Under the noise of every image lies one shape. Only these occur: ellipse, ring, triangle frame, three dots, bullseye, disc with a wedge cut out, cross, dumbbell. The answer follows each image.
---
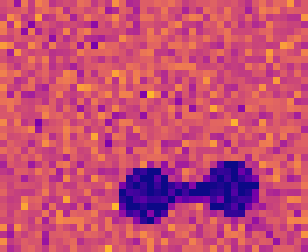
dumbbell
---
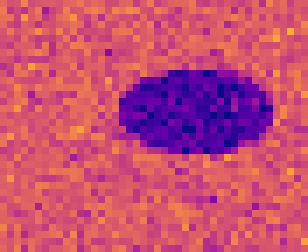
ellipse
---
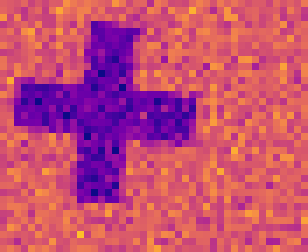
cross
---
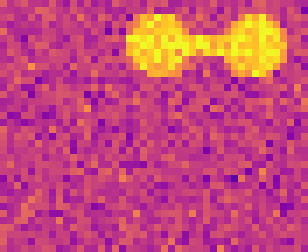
dumbbell
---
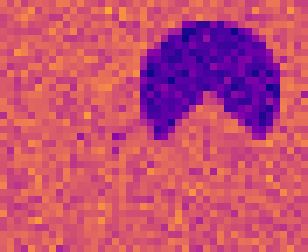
disc with a wedge cut out
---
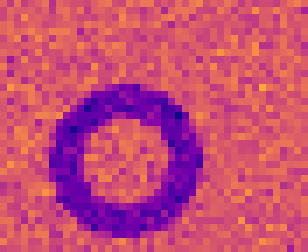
ring
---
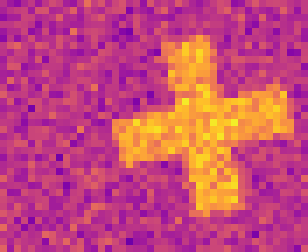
cross
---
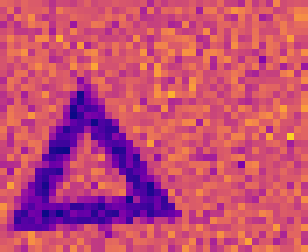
triangle frame
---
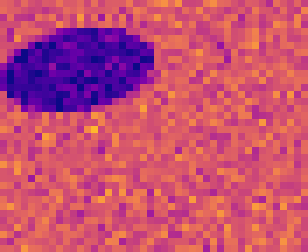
ellipse
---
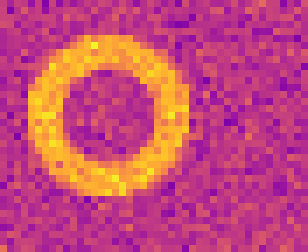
ring
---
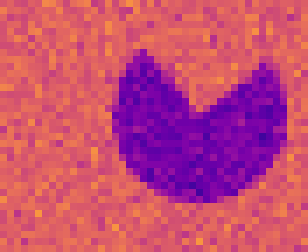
disc with a wedge cut out
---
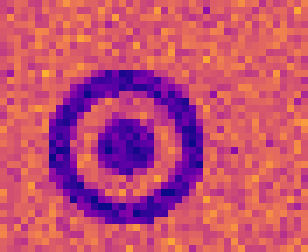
bullseye
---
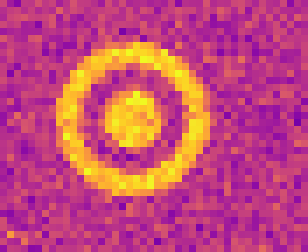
bullseye
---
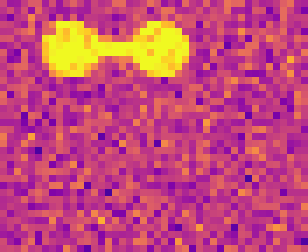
dumbbell
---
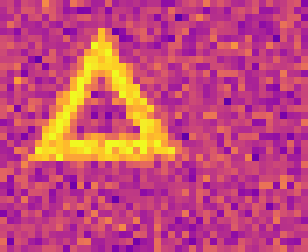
triangle frame
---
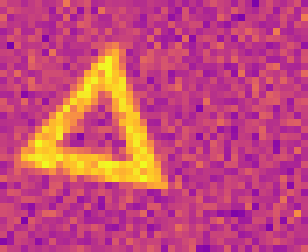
triangle frame
